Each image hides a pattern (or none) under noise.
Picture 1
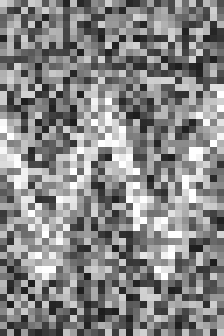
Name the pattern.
a wavy band
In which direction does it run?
left to right
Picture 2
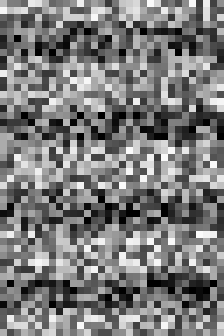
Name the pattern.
horizontal stripes
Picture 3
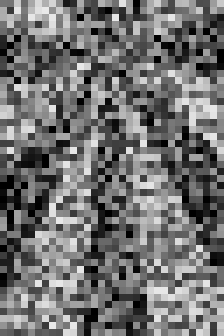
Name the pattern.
spokes from one point
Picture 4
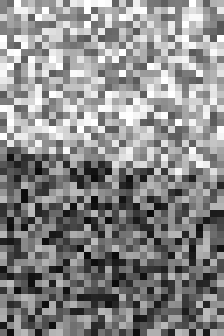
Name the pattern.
a sharp edge
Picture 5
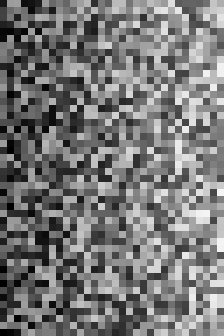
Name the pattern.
a smooth slope
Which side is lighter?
right
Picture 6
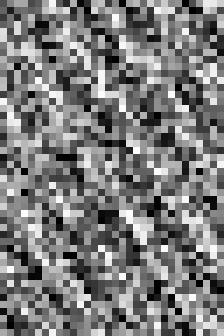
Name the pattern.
diagonal stripes
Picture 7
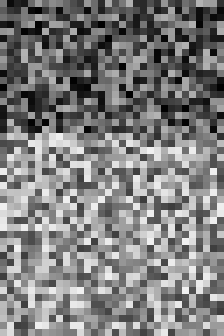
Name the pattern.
a sharp edge
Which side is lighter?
bottom
